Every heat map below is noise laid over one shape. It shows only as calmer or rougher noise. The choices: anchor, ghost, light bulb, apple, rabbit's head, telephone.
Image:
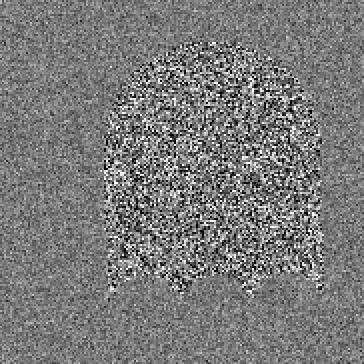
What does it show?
rough ghost
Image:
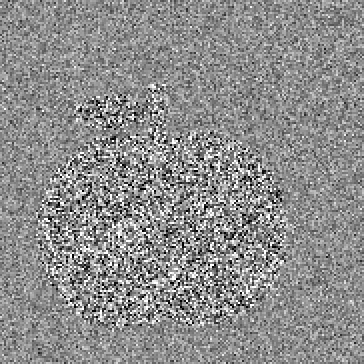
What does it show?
rough apple
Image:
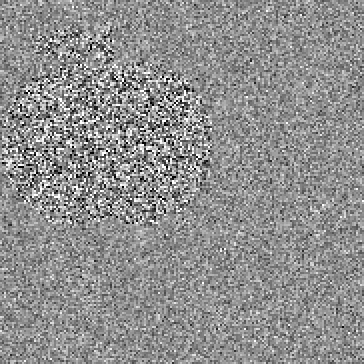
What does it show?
rough apple
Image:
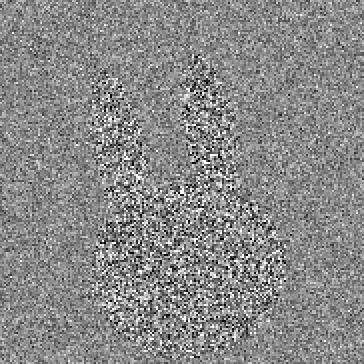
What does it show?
rough rabbit's head
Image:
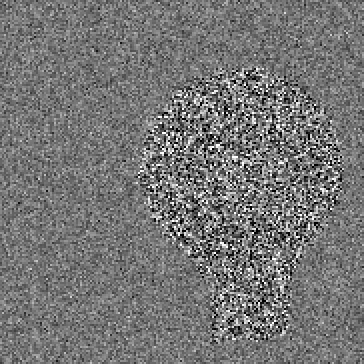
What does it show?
rough light bulb
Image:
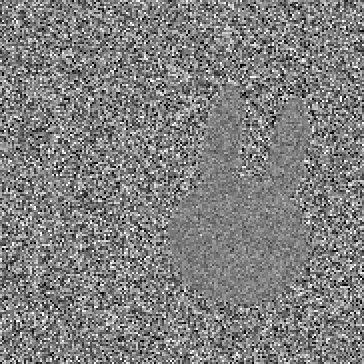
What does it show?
calm rabbit's head
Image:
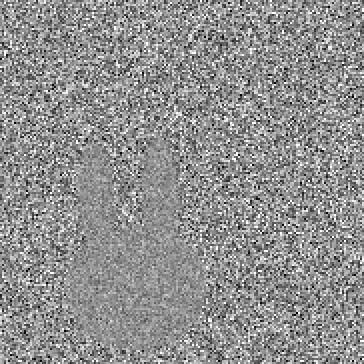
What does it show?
calm rabbit's head
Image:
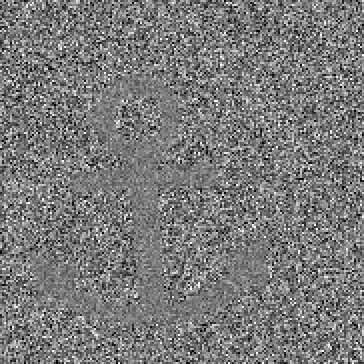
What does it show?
calm anchor
